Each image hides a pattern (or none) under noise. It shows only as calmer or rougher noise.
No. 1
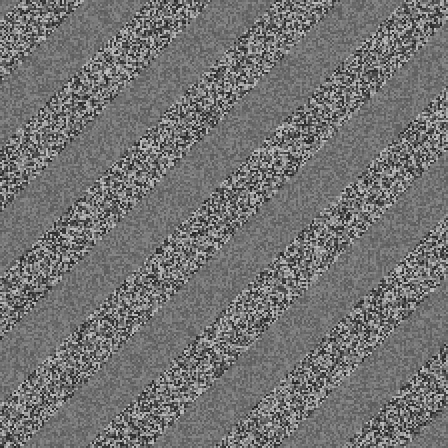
diagonal stripes
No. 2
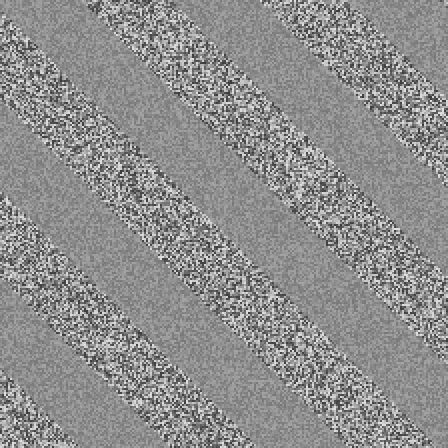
diagonal stripes
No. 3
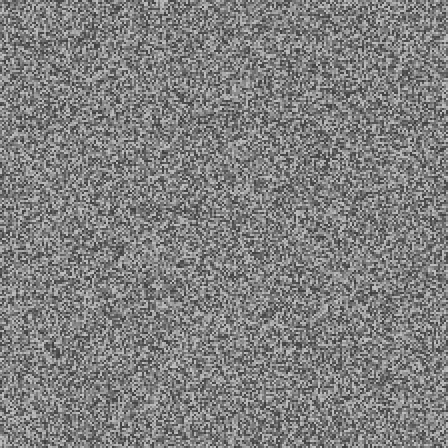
only noise
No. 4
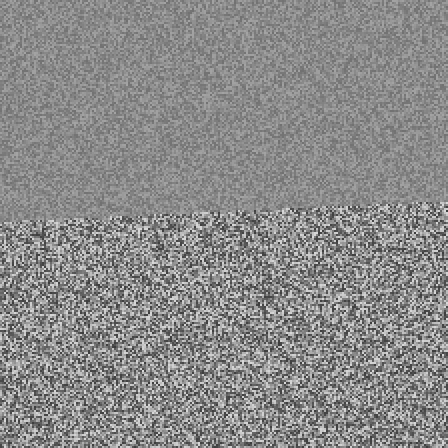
a sharp edge
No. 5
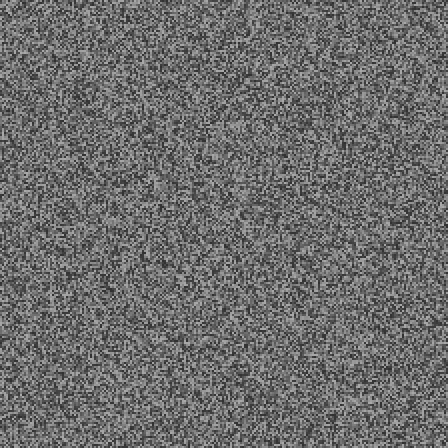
only noise
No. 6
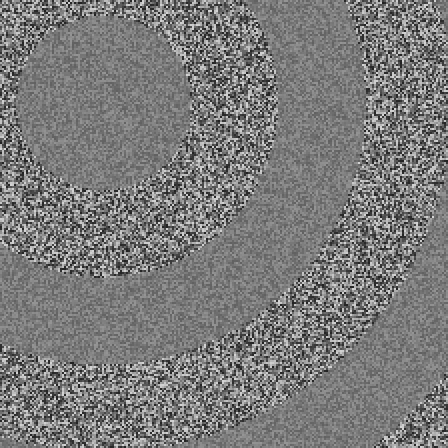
rings round one point
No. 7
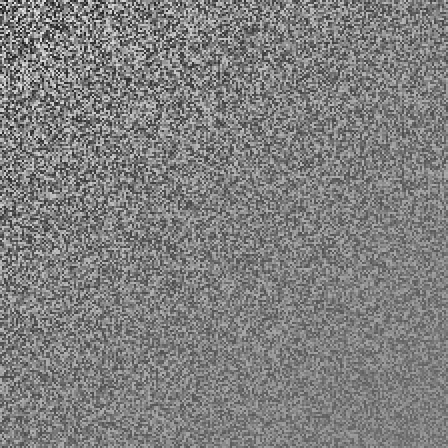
a smooth slope
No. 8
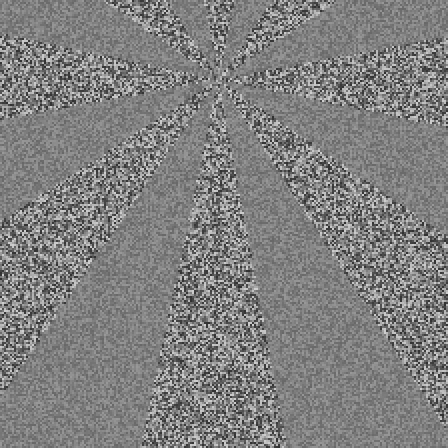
spokes from one point
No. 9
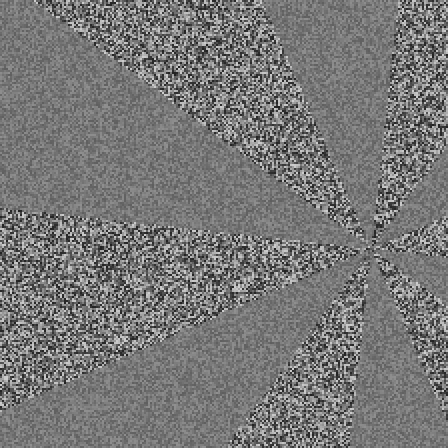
spokes from one point
